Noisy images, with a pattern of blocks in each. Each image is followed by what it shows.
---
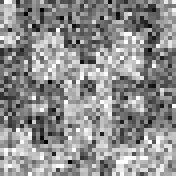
left and right mirror each other
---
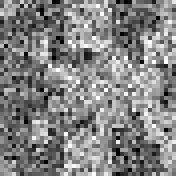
top and bottom mirror each other
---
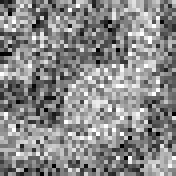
mirrored about the diagonal from the top left
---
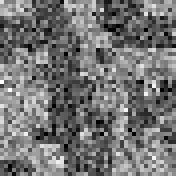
no symmetry
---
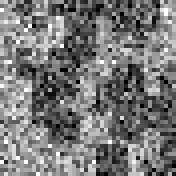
no symmetry
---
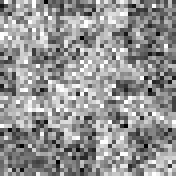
mirrored about the diagonal from the top left
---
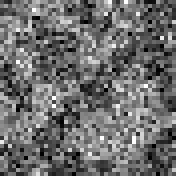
mirrored about the diagonal from the top left
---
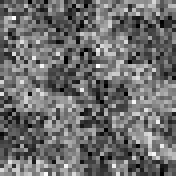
the same after a half turn
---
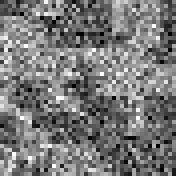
no symmetry
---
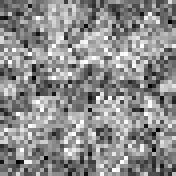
the same after a half turn
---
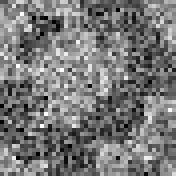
mirrored about the diagonal from the top left
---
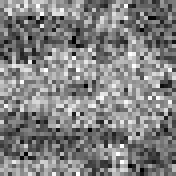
top and bottom mirror each other
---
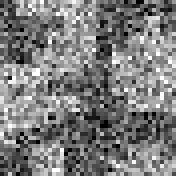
no symmetry
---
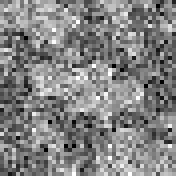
the same after a half turn
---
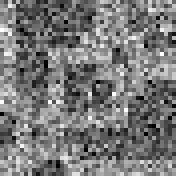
mirrored about the diagonal from the bottom left
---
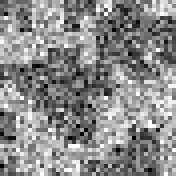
no symmetry
